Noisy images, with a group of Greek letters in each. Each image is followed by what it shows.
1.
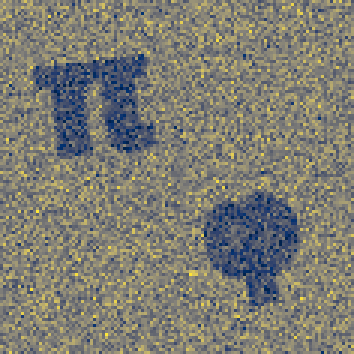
top left: dark pi; bottom right: dark phi
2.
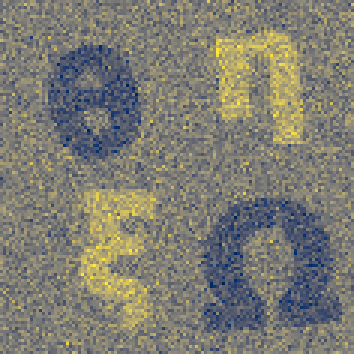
top left: dark theta; top right: light eta; bottom left: light xi; bottom right: dark omega
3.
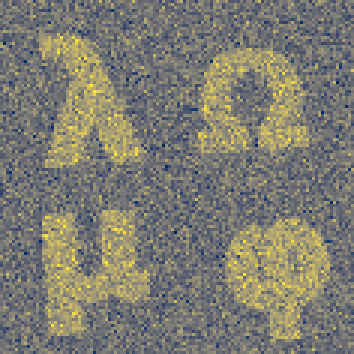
top left: light lambda; top right: light omega; bottom left: light mu; bottom right: light phi
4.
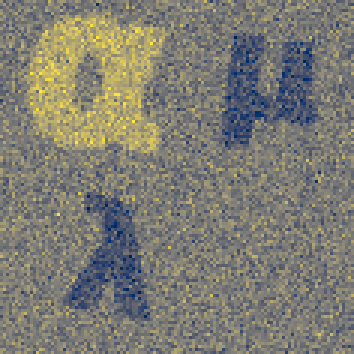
top left: light alpha; top right: dark mu; bottom left: dark lambda
